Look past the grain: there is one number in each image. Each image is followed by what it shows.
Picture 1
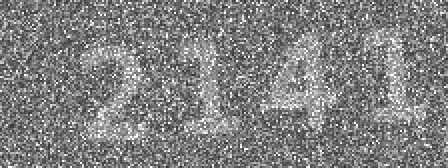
2141
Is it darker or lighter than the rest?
lighter
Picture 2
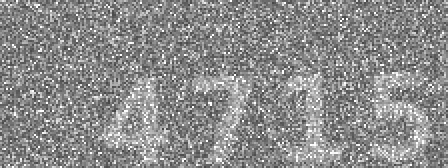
4715
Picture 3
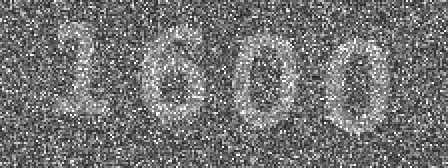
1600
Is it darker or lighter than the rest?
lighter
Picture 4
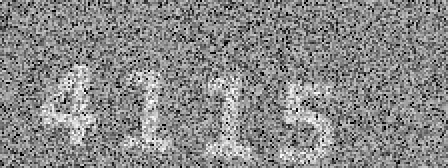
4115
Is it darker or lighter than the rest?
lighter
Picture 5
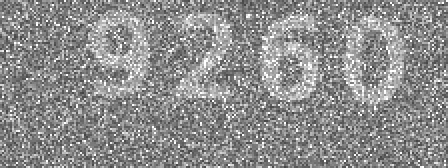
9260
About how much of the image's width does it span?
two thirds
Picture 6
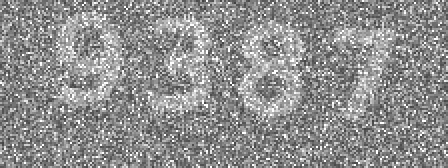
9387
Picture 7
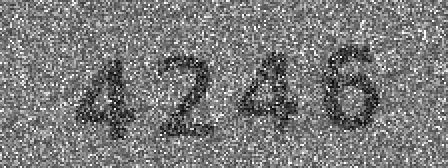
4246
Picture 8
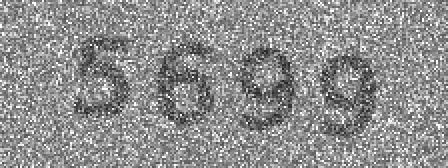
5699
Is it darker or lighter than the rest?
darker
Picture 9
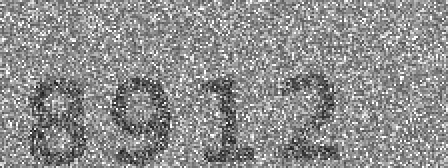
8912
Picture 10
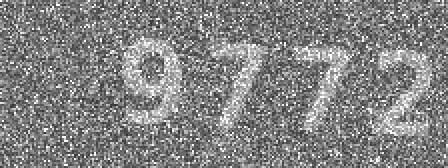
9772
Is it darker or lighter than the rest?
lighter
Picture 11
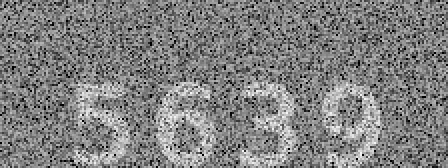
5639
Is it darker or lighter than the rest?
lighter
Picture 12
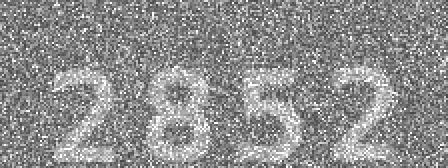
2852
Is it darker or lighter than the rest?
lighter
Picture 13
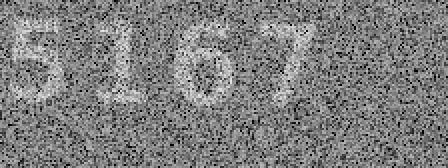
5167
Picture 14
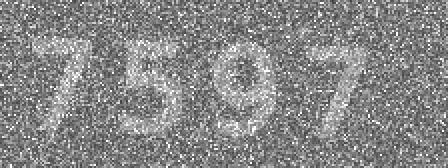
7597
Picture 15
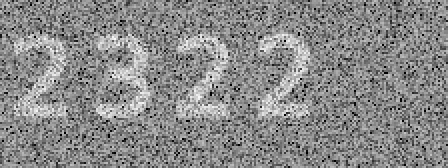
2322
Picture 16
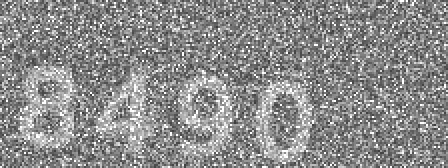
8490
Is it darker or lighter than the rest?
lighter
